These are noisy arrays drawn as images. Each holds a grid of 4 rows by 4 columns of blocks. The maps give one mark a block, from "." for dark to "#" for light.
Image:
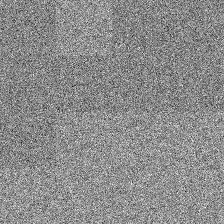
.#..
....
.###
####
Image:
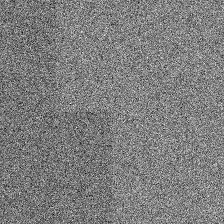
.###
.###
..##
..##
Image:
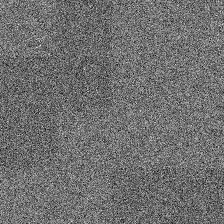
#.##
..##
.###
##..
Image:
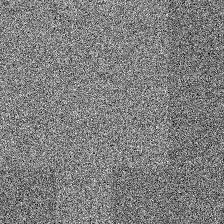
###.
###.
###.
.#..
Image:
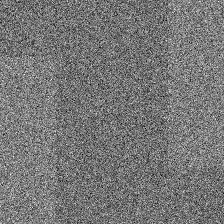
...#
#..#
#..#
#...
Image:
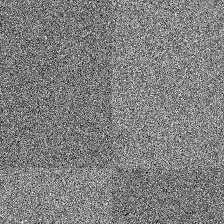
..##
..##
..##
##..
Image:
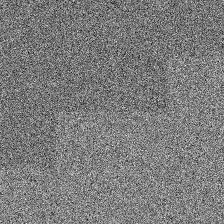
....
...#
.###
####
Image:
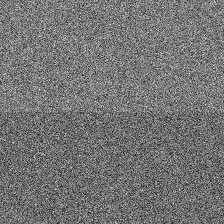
####
####
....
....
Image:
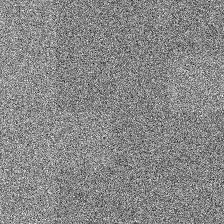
#...
#..#
##..
#...
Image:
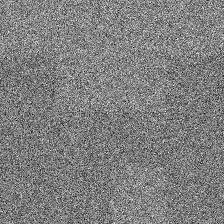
####
.##.
....
..#.
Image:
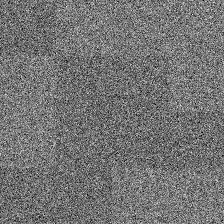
.###
#..#
#...
..##
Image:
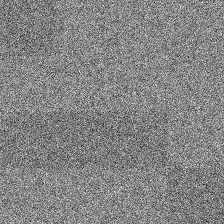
.###
####
...#
###.
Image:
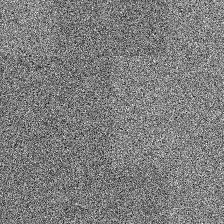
#..#
..##
..##
...#
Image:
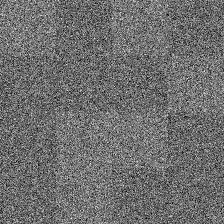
#.#.
...#
.##.
.#..
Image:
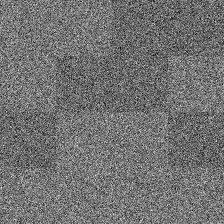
##..
#..#
.##.
####
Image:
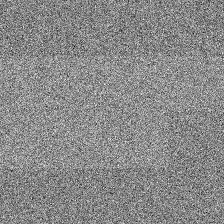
....
####
###.
....
